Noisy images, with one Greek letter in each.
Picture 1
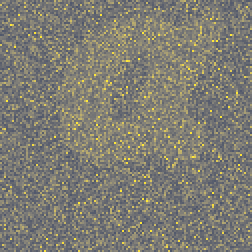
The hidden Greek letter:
alpha
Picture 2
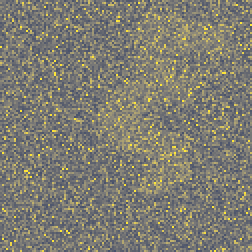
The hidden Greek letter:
xi
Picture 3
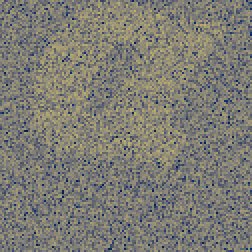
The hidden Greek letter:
alpha
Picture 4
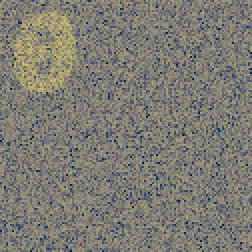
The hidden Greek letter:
theta
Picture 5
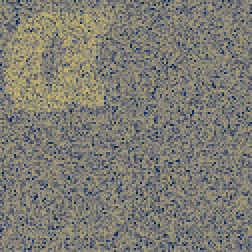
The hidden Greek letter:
alpha
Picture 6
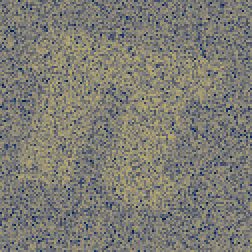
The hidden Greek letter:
pi
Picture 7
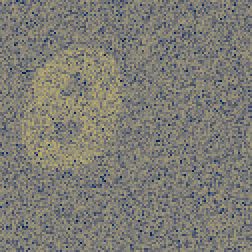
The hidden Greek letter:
theta
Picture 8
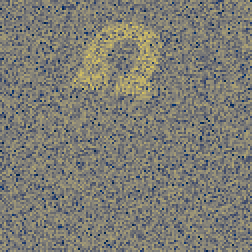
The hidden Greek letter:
omega
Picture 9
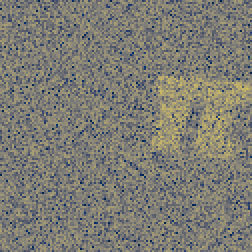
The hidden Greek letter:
pi
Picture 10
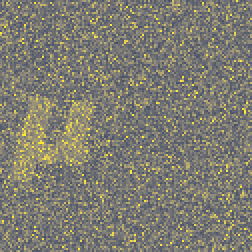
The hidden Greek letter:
mu
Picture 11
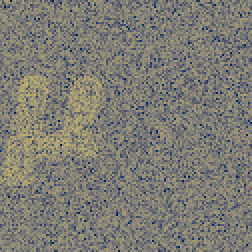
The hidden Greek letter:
mu
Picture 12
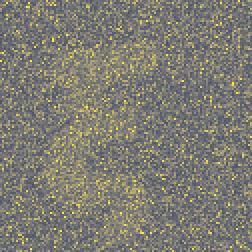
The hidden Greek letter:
xi
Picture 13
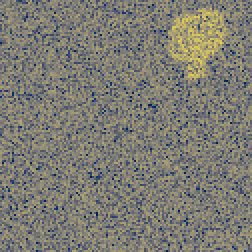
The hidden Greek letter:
phi
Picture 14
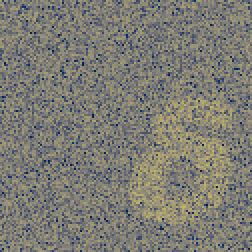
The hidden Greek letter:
delta
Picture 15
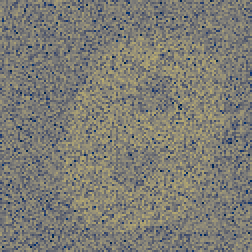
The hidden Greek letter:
theta
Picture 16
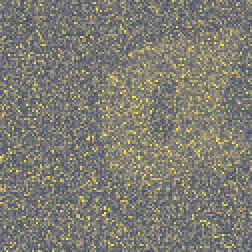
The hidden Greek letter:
alpha
